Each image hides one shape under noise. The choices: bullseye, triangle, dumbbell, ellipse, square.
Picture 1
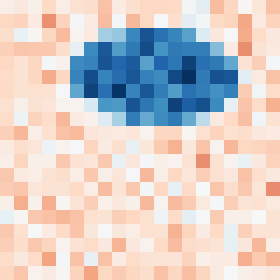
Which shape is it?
ellipse
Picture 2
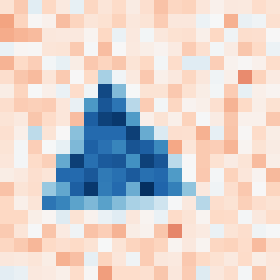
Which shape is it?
triangle
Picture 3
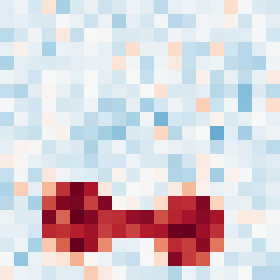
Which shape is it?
dumbbell
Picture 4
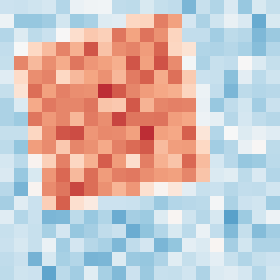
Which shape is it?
square
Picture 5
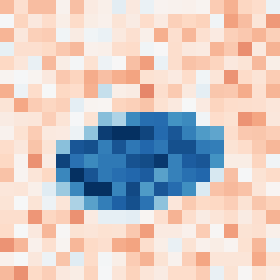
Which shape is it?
ellipse
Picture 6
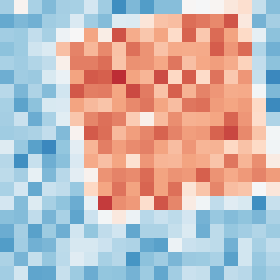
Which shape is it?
square
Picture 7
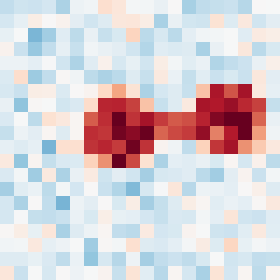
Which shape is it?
dumbbell
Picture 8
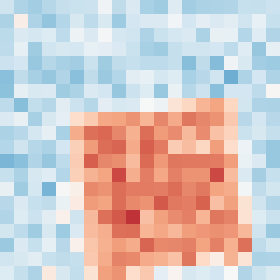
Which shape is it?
square
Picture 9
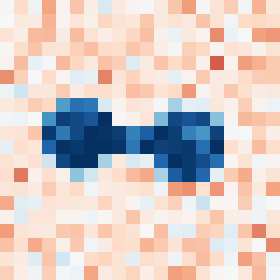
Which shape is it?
dumbbell
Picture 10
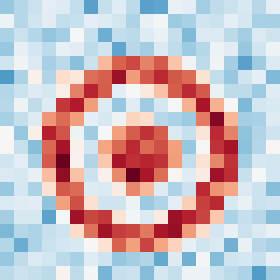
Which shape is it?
bullseye
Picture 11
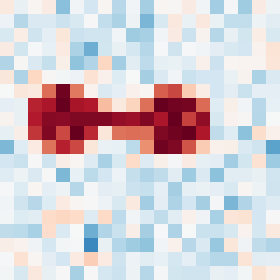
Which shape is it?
dumbbell
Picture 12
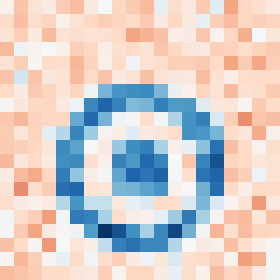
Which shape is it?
bullseye
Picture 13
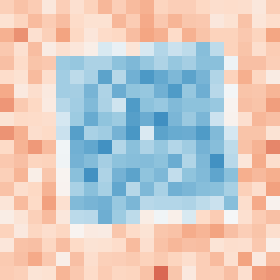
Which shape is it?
square
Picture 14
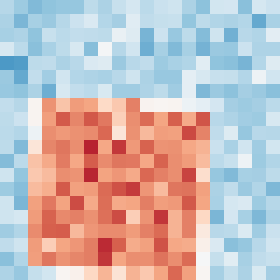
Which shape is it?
square
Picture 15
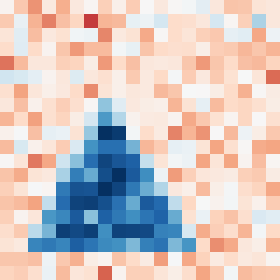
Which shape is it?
triangle
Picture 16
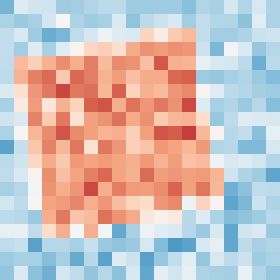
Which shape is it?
square
